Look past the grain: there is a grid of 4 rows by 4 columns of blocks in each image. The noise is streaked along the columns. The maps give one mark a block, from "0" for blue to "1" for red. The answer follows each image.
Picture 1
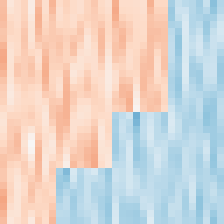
1 1 1 0
1 1 1 0
1 1 0 0
1 0 0 0
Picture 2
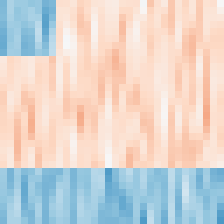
0 1 1 1
1 1 1 1
1 1 1 1
0 0 0 0
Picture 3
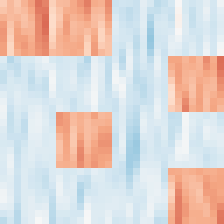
1 1 0 0
0 0 0 1
0 1 0 0
0 0 0 1
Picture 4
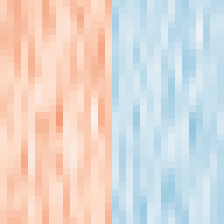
1 1 0 0
1 1 0 0
1 1 0 0
1 1 0 0
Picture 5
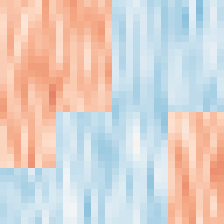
1 1 0 0
1 1 0 0
1 0 0 1
0 0 0 1
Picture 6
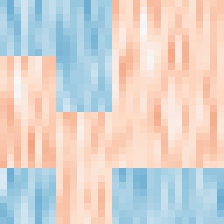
0 0 1 1
1 0 1 1
1 1 1 1
0 1 0 0
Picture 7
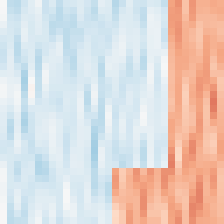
0 0 0 1
0 0 0 1
0 0 0 1
0 0 1 1
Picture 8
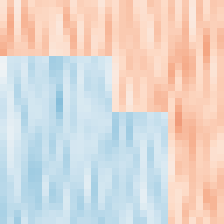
1 1 1 1
0 0 1 1
0 0 0 1
0 0 0 1
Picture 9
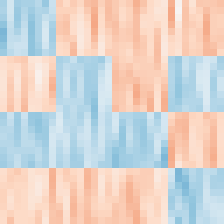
0 1 1 1
1 0 1 0
0 0 0 1
1 1 1 0
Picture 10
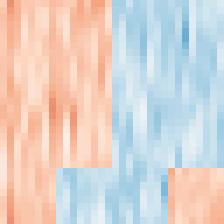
1 1 0 0
1 1 0 0
1 1 0 0
1 0 0 1
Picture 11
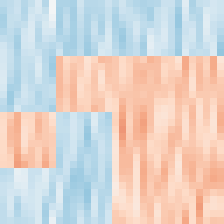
0 0 0 0
0 1 1 1
1 0 1 1
0 0 1 1
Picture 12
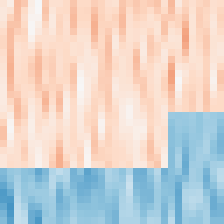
1 1 1 1
1 1 1 1
1 1 1 0
0 0 0 0
